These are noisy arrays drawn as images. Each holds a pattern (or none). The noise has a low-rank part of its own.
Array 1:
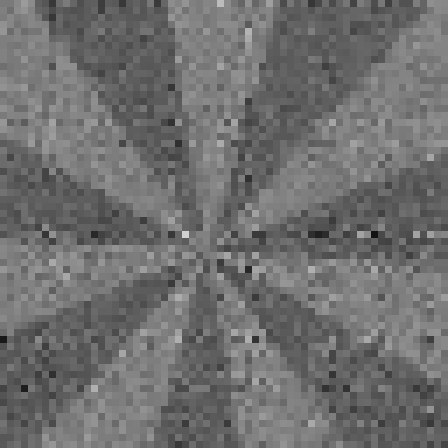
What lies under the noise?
spokes from one point
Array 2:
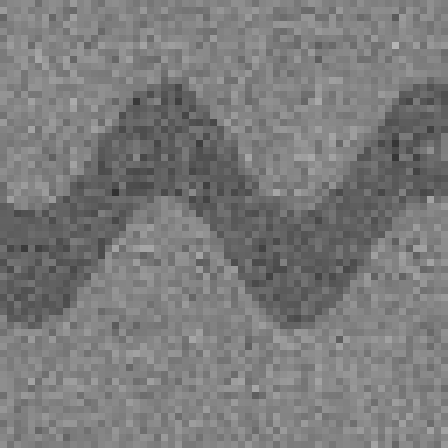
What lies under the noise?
a wavy band
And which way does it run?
left to right
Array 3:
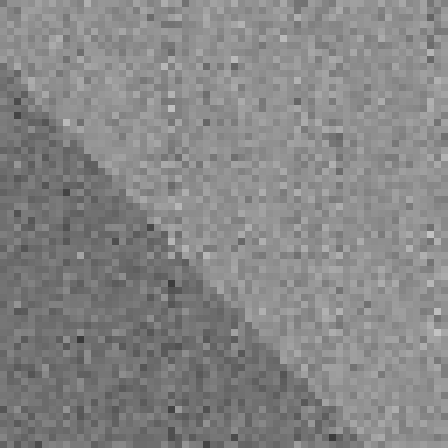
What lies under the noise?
a sharp edge
